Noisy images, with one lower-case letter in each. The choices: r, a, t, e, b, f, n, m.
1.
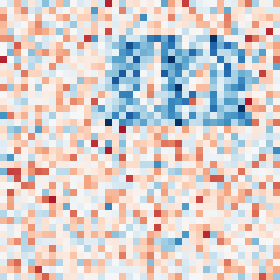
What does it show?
blue m
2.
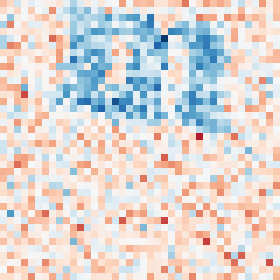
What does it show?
blue m
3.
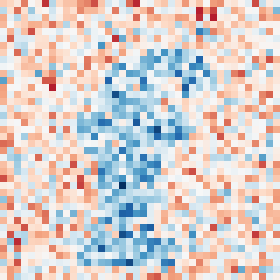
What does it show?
blue f
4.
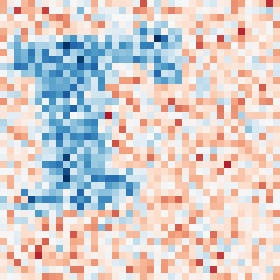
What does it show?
blue r
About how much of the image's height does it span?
two thirds
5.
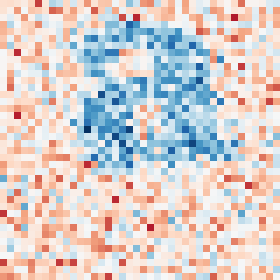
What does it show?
blue a
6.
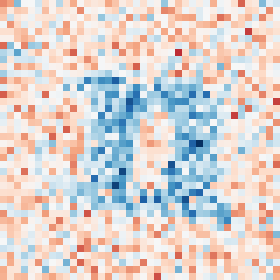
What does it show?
blue n
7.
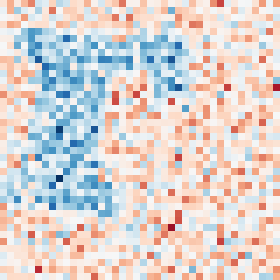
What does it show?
blue r
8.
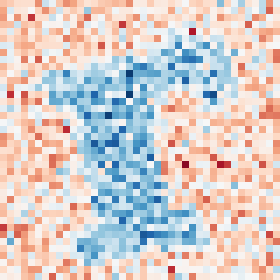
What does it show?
blue r
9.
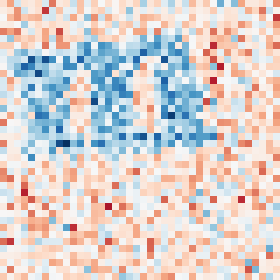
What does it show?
blue m
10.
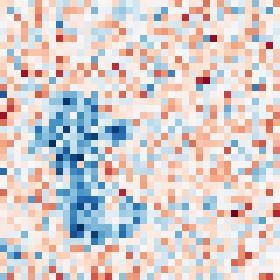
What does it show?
blue t
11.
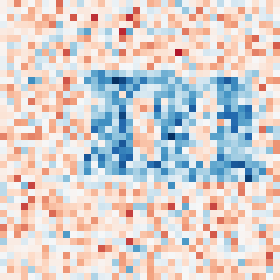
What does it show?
blue m
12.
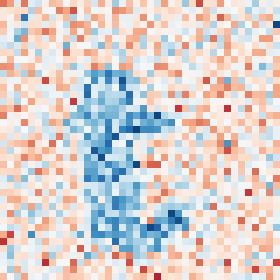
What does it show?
blue t
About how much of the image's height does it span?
two thirds
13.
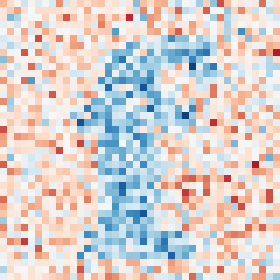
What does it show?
blue f
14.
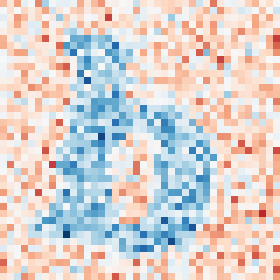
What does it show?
blue b
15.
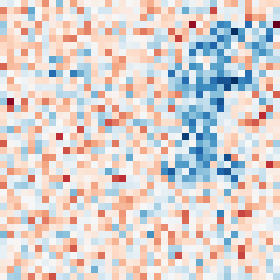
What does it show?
blue f
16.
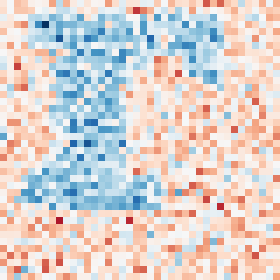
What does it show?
blue r
